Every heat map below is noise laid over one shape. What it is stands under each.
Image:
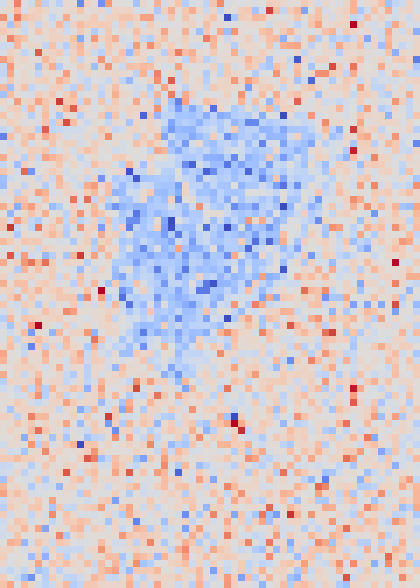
chess knight
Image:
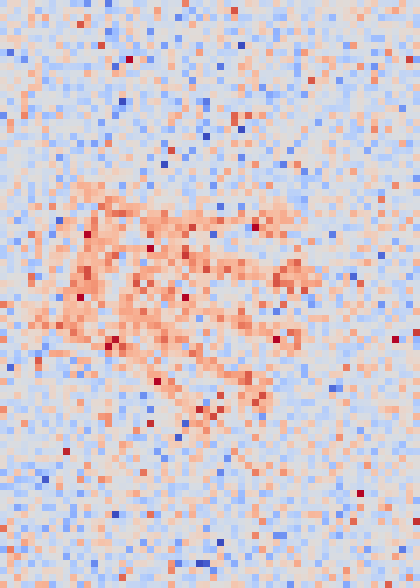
chess queen
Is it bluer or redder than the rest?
redder
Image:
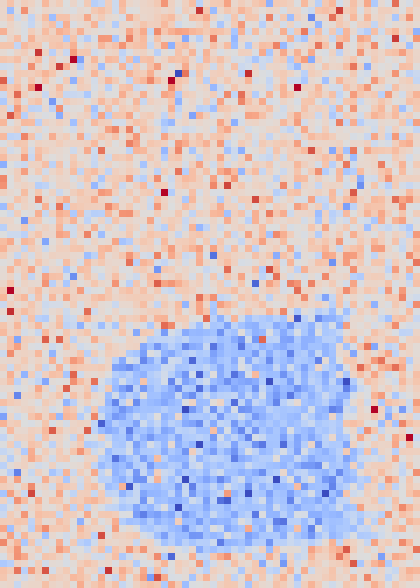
ghost
